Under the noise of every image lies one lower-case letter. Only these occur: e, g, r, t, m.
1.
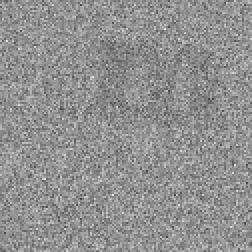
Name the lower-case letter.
m
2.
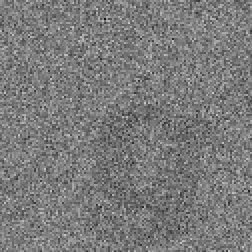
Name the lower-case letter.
g
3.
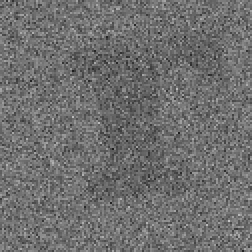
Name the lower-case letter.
r
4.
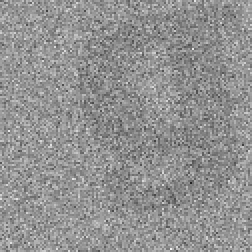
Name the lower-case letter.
g
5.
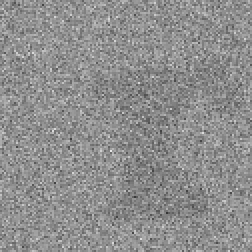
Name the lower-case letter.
r
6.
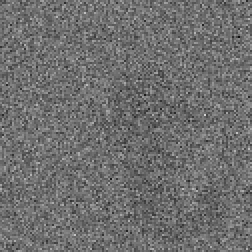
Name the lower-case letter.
t
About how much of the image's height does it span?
two thirds
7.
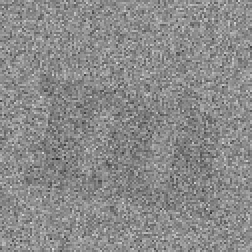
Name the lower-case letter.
m
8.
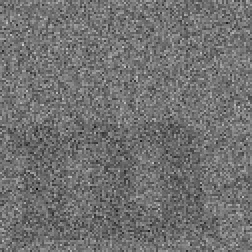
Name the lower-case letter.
m
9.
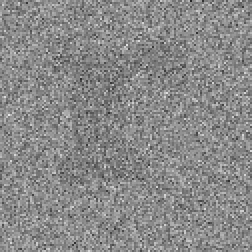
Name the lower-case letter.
r
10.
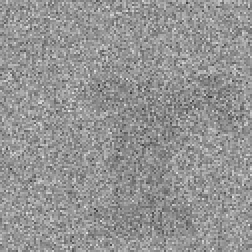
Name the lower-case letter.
r
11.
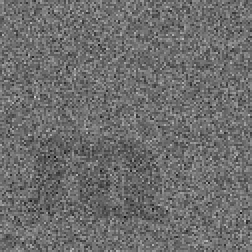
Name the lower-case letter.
m
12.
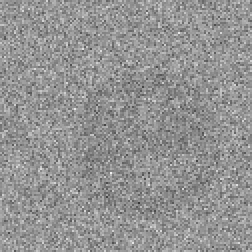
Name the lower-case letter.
e
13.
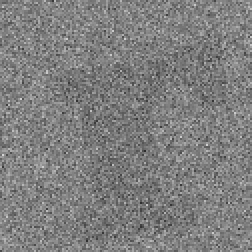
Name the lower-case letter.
r
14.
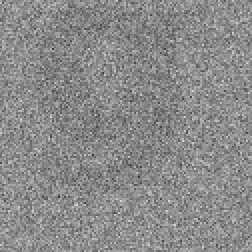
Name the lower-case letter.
g
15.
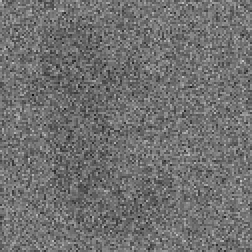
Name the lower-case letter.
t
